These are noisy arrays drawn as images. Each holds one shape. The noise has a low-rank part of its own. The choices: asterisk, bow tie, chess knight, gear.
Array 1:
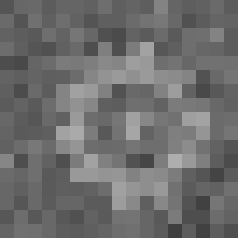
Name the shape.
gear
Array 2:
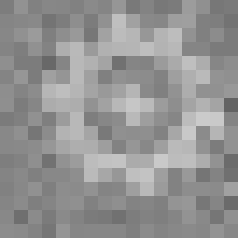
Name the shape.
gear
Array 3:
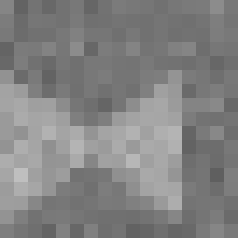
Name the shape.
bow tie
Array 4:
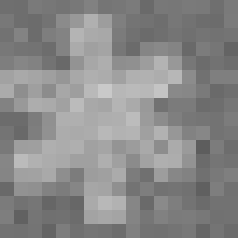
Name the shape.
asterisk
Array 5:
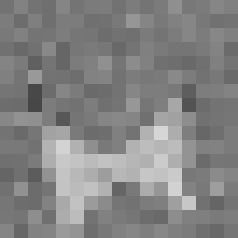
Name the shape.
bow tie
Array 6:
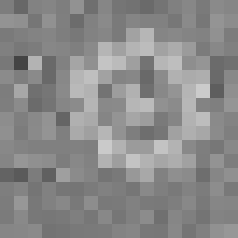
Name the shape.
gear
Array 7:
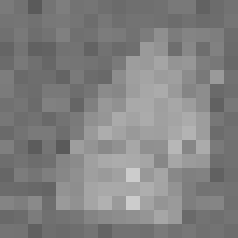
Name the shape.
chess knight
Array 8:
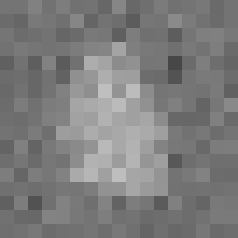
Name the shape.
chess knight
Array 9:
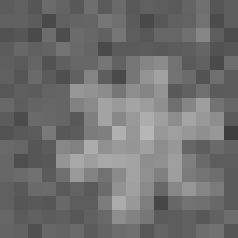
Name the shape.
asterisk
